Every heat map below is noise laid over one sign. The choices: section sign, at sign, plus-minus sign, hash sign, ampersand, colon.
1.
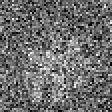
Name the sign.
hash sign
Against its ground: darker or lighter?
lighter
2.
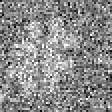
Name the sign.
hash sign
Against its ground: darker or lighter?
lighter
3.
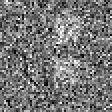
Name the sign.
colon
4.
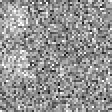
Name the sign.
colon
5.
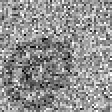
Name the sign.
at sign
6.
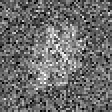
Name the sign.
hash sign
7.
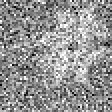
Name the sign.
hash sign
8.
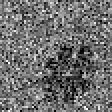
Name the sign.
hash sign
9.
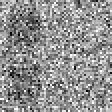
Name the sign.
colon
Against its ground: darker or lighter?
darker
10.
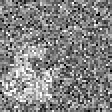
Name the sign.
ampersand
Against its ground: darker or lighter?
lighter
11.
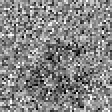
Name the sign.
ampersand
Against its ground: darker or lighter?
darker
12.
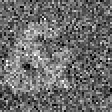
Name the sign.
ampersand
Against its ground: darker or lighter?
lighter
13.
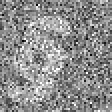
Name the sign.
section sign
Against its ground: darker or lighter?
lighter
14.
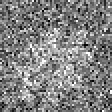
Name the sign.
hash sign
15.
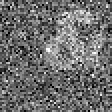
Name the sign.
ampersand
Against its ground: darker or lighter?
lighter
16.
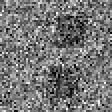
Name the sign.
colon
